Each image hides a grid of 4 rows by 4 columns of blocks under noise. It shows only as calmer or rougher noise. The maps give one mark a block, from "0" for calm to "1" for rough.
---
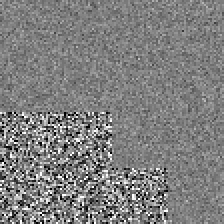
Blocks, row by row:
0 0 0 0
0 0 0 0
1 1 0 0
1 1 1 0
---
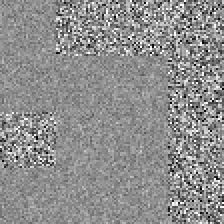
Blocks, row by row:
0 1 1 1
0 0 0 1
1 0 0 1
0 0 0 1
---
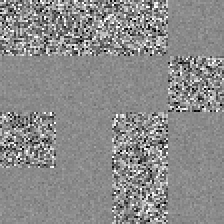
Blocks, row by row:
1 1 1 0
0 0 0 1
1 0 1 0
0 0 1 0
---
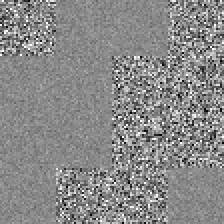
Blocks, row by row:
1 0 0 1
0 0 1 1
0 0 1 1
0 1 1 0
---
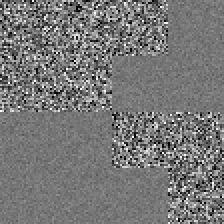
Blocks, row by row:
1 1 1 0
1 1 0 0
0 0 1 1
0 0 0 1
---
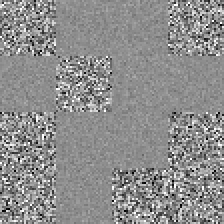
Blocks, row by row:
1 0 0 1
0 1 0 0
1 0 0 1
1 0 1 1
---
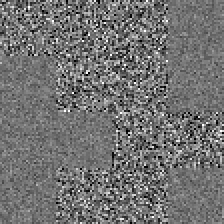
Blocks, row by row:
1 1 1 0
0 1 1 0
0 0 1 1
0 1 1 0
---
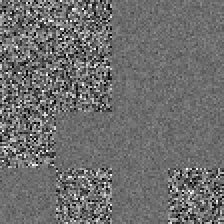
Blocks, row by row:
1 1 0 0
1 1 0 0
1 0 0 0
0 1 0 1
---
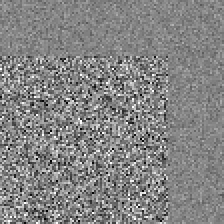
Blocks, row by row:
0 0 0 0
1 1 1 0
1 1 1 0
1 1 1 0
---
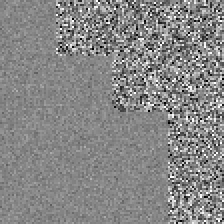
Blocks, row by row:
0 1 1 1
0 0 1 1
0 0 0 1
0 0 0 1
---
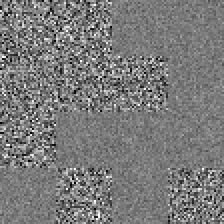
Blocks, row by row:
1 1 0 0
1 1 1 0
1 0 0 0
0 1 0 1
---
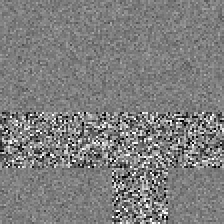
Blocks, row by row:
0 0 0 0
0 0 0 0
1 1 1 1
0 0 1 0
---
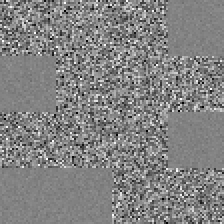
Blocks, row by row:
1 1 1 0
0 1 1 1
1 1 1 0
0 0 1 1
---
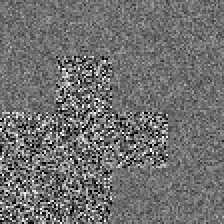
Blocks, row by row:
0 0 0 0
0 1 0 0
1 1 1 0
1 1 0 0
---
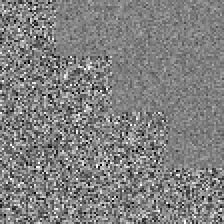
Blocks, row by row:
1 0 0 0
1 1 0 0
1 1 1 0
1 1 1 1
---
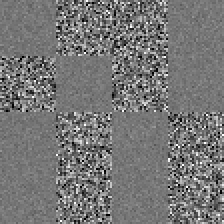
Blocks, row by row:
0 1 1 0
1 0 1 0
0 1 0 1
0 1 0 1
